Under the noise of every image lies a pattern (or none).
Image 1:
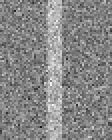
one band of columns
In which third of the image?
middle
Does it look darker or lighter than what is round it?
lighter
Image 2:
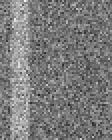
one band of columns
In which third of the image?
left
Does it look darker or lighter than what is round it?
lighter
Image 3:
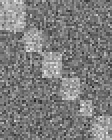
blocks along the diagonal
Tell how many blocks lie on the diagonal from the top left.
6
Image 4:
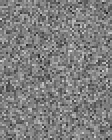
only noise
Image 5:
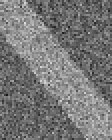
a diagonal band
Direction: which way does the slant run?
top left to bottom right
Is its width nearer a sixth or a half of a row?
a half
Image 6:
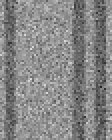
bands of columns
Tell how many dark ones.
3
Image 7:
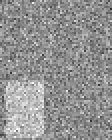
one block
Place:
bottom left
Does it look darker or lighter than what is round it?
lighter
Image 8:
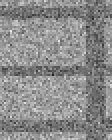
bands of rows crossing bands of columns
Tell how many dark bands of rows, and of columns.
3 and 1
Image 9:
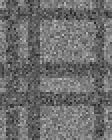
bands of rows crossing bands of columns
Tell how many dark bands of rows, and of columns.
3 and 3
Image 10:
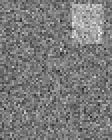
one block
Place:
top right
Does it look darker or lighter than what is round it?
lighter
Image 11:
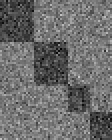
blocks along the diagonal
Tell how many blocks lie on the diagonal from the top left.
4
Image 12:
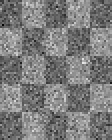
a checkerboard
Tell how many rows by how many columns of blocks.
5 by 5
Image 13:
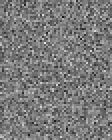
only noise
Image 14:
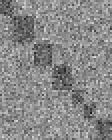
blocks along the diagonal
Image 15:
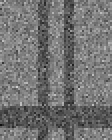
bands of rows crossing bands of columns
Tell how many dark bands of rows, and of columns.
1 and 2
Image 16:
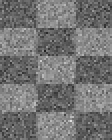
a checkerboard
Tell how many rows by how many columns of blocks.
5 by 3
